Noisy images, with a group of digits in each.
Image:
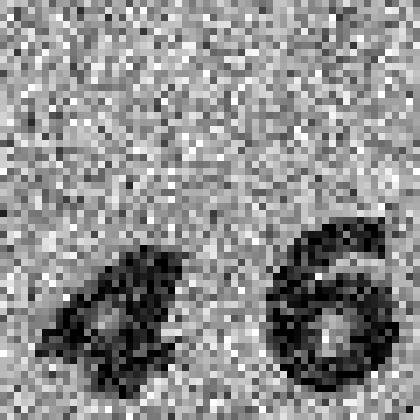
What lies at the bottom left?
4
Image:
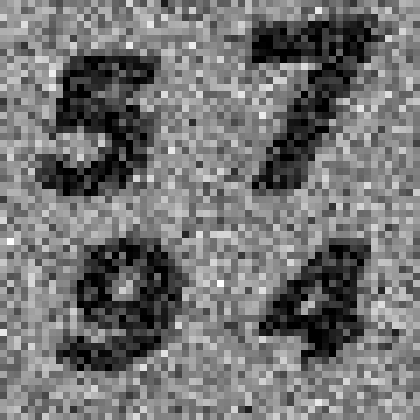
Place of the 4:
bottom right
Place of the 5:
top left
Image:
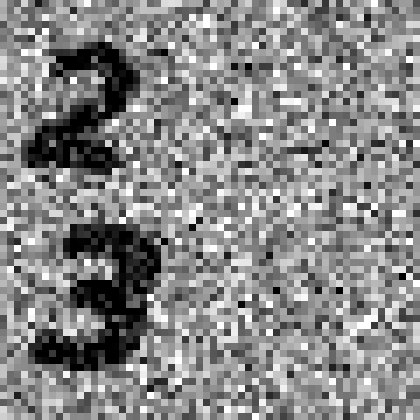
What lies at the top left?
2
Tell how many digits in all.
2
